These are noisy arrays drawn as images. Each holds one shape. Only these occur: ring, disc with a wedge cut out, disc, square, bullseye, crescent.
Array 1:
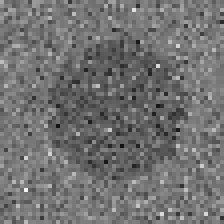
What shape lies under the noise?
disc
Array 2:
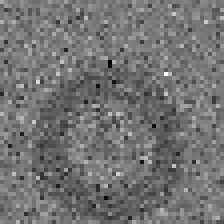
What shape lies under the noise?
ring
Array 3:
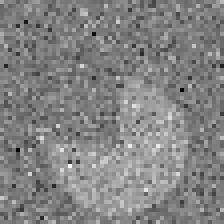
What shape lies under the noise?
disc with a wedge cut out
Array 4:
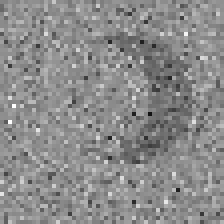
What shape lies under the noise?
crescent
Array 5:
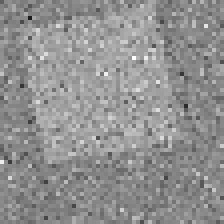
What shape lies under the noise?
square
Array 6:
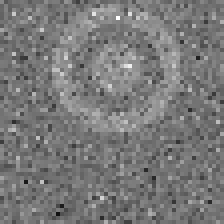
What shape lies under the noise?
bullseye
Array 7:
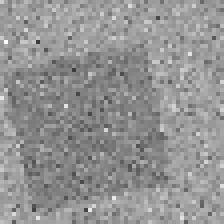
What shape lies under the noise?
square
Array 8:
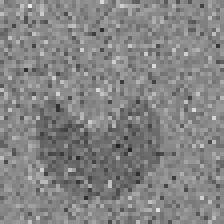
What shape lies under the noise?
disc with a wedge cut out
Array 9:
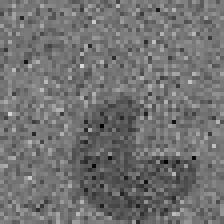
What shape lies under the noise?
disc with a wedge cut out
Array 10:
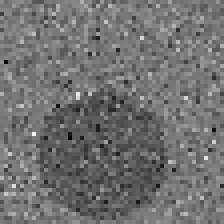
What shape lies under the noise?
disc
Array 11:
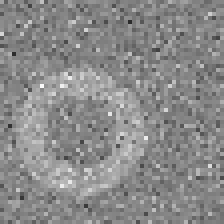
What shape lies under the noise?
ring
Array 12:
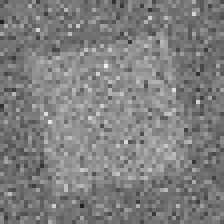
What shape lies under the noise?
square
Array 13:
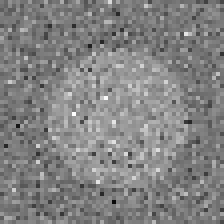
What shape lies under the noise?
disc
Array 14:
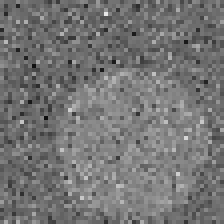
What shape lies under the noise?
disc
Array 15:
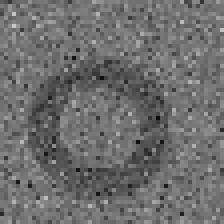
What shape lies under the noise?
ring
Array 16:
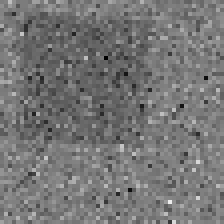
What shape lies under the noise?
square
